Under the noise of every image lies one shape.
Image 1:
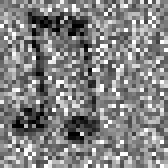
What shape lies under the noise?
pair of musical notes
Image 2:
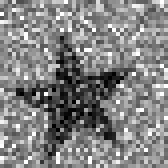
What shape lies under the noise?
star
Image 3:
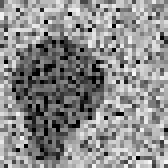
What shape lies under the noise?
light bulb
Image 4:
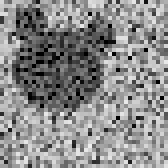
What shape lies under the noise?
bear's head
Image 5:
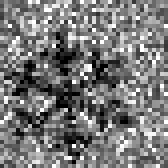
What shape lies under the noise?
snowflake
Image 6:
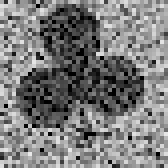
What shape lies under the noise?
club
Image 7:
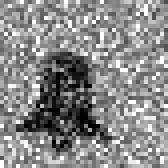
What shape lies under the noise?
bell
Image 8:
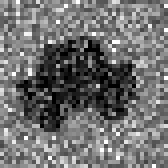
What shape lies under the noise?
car
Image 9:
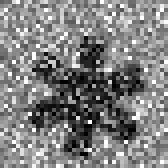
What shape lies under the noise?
asterisk
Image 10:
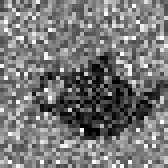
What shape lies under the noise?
teapot
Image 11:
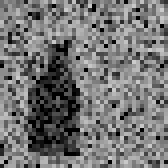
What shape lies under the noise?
bottle
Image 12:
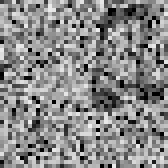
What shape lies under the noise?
pair of musical notes
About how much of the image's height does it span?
two thirds
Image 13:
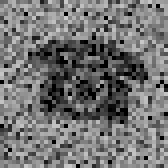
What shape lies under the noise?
telephone
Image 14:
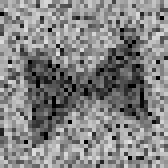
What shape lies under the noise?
bow tie
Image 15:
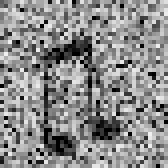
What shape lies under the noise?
pair of musical notes
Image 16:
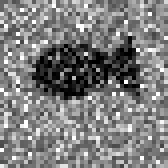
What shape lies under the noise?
fish
